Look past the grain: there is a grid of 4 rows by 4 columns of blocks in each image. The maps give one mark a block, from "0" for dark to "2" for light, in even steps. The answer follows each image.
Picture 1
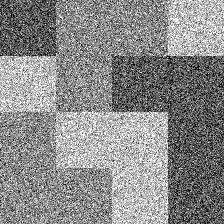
0 1 1 2
2 1 0 0
1 2 2 0
1 1 2 0
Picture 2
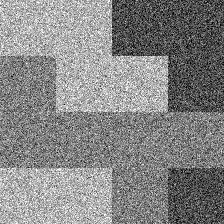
2 2 0 0
1 2 2 0
1 1 1 1
2 2 1 0
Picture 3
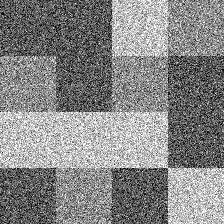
0 0 2 1
1 0 1 0
2 2 2 0
0 1 0 2
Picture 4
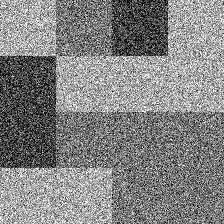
2 1 0 2
0 2 2 2
0 1 1 1
2 2 1 1
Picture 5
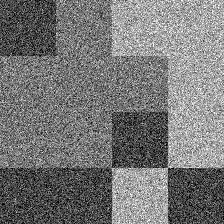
0 1 2 2
1 1 1 2
1 1 0 2
0 0 2 0
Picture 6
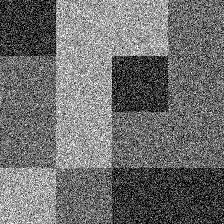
0 2 2 1
1 2 0 1
1 2 1 1
2 1 0 0
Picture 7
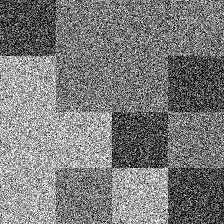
0 1 1 1
2 1 1 0
2 2 0 1
2 1 2 0
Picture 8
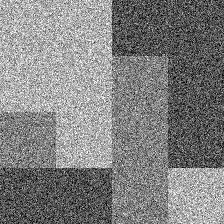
2 2 0 0
2 2 1 0
1 2 1 0
0 0 1 2
